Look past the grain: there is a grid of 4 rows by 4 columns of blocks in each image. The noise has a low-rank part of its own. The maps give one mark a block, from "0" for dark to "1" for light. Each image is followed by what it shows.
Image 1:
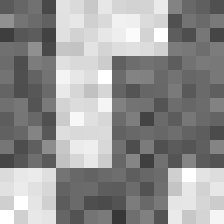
0 1 1 0
0 1 0 0
0 1 0 0
1 0 0 1
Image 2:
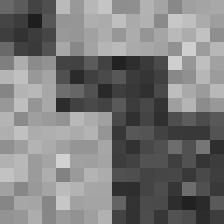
0 1 1 1
1 0 0 1
1 1 0 0
1 1 0 0
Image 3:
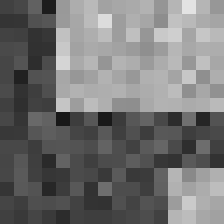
0 1 1 1
0 1 1 1
0 0 0 0
0 0 0 1
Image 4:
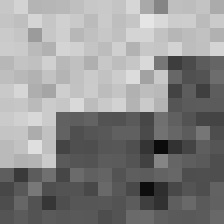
1 1 1 1
1 1 1 0
1 0 0 0
0 0 0 0
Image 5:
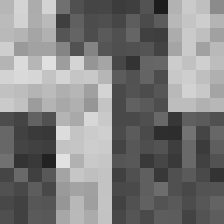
1 0 0 1
1 1 0 1
0 1 0 0
0 1 0 0
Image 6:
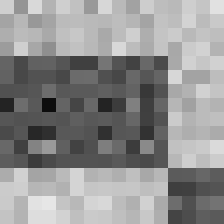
1 1 1 1
0 0 0 1
0 0 0 1
1 1 1 0
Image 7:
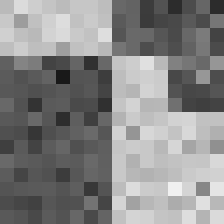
1 1 0 0
0 0 1 0
0 0 1 1
0 0 1 1
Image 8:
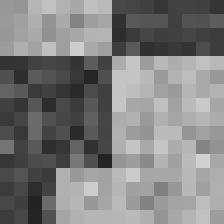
1 1 0 0
0 0 1 1
0 0 1 1
0 1 1 1
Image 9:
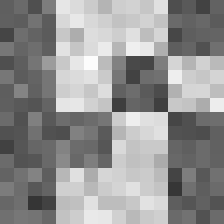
0 1 1 0
0 1 0 1
0 0 1 0
0 1 1 0
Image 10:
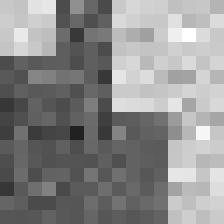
1 0 1 1
0 0 1 1
0 0 0 1
0 0 0 1
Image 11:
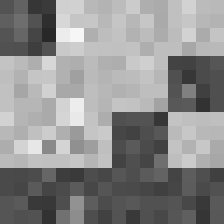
0 1 1 1
1 1 1 0
1 1 0 1
0 0 0 0
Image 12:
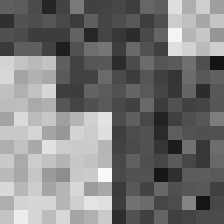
0 0 0 1
1 0 0 0
1 1 0 0
1 1 0 0
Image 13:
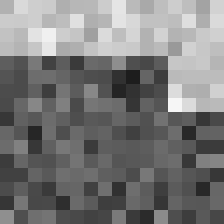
1 1 1 1
0 0 0 1
0 0 0 0
0 0 0 0
